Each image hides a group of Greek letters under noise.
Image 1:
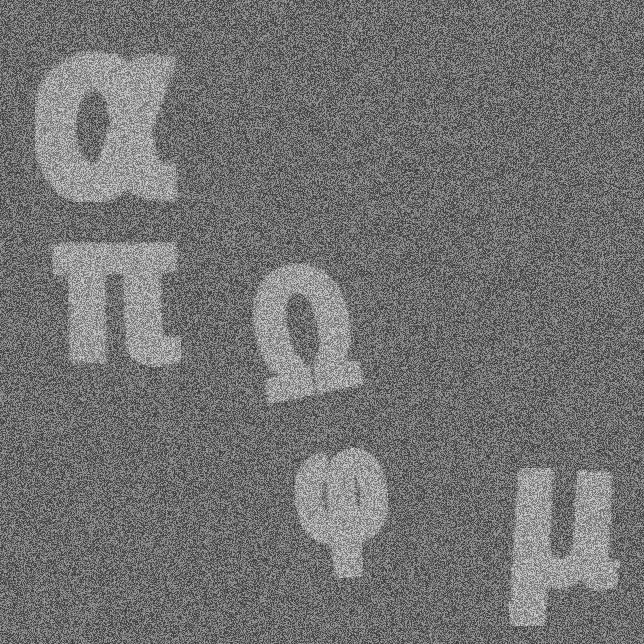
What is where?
top left: alpha; middle left: pi; centre: omega; bottom middle: phi; bottom right: mu
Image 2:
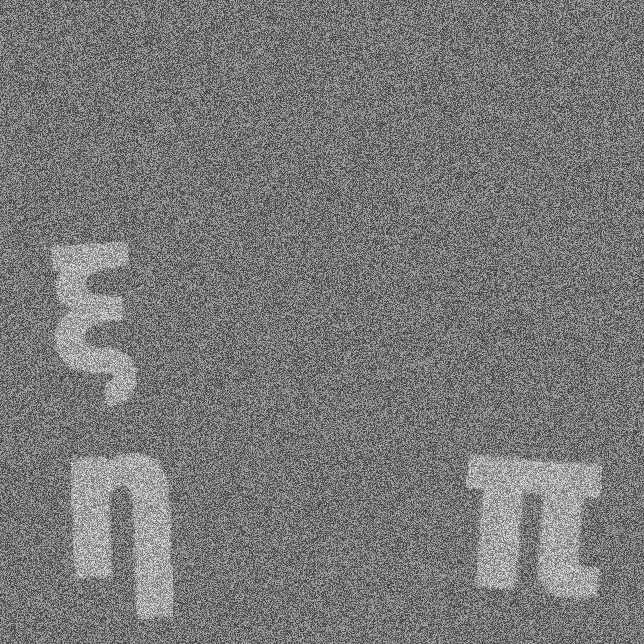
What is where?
middle left: xi; bottom left: eta; bottom right: pi
